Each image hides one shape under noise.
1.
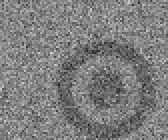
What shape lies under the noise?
bullseye
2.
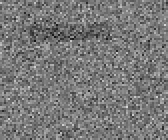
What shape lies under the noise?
bar
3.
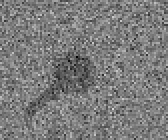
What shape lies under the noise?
lollipop
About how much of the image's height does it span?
half
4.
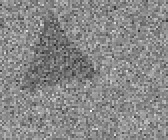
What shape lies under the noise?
triangle
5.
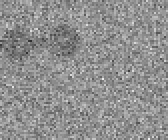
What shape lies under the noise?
dumbbell
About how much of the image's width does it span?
half
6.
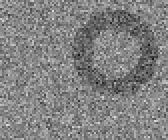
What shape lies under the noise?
ring
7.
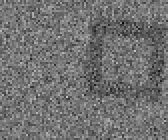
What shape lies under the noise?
square frame
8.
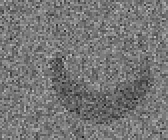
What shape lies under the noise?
crescent
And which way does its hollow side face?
up
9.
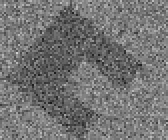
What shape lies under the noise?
square with a notch
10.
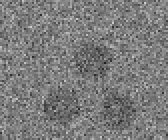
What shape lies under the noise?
three dots
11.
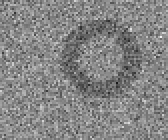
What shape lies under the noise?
ring
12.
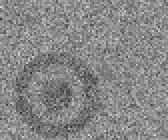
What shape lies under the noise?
bullseye
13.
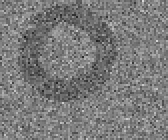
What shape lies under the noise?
ring
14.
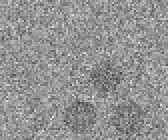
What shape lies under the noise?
three dots
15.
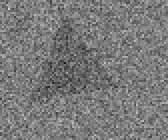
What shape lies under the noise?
triangle
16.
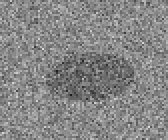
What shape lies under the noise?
ellipse
